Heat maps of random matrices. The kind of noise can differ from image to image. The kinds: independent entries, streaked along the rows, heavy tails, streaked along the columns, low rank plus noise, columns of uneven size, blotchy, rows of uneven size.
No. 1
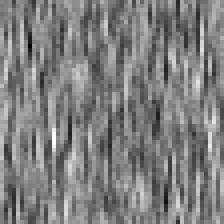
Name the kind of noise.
streaked along the columns
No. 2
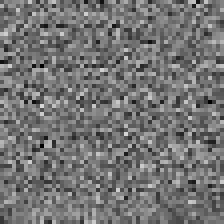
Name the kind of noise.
low rank plus noise
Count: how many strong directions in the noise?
five to eight
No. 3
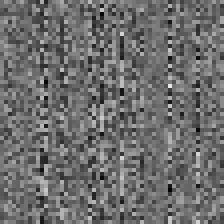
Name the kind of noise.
columns of uneven size
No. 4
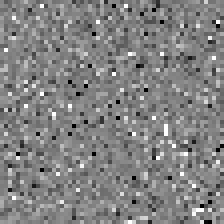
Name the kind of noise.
heavy tails
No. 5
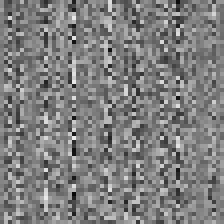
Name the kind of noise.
columns of uneven size
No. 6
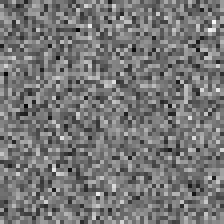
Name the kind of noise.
independent entries
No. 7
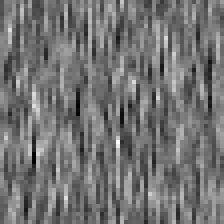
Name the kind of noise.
streaked along the columns
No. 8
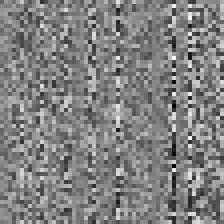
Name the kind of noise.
columns of uneven size
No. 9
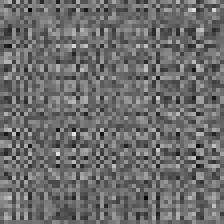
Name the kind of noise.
low rank plus noise
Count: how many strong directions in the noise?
one
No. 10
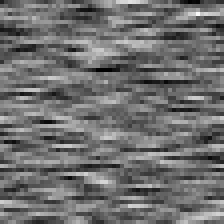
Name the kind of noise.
streaked along the rows
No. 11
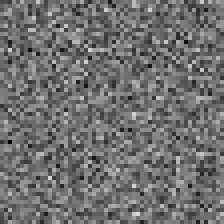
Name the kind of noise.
low rank plus noise
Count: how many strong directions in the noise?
five to eight
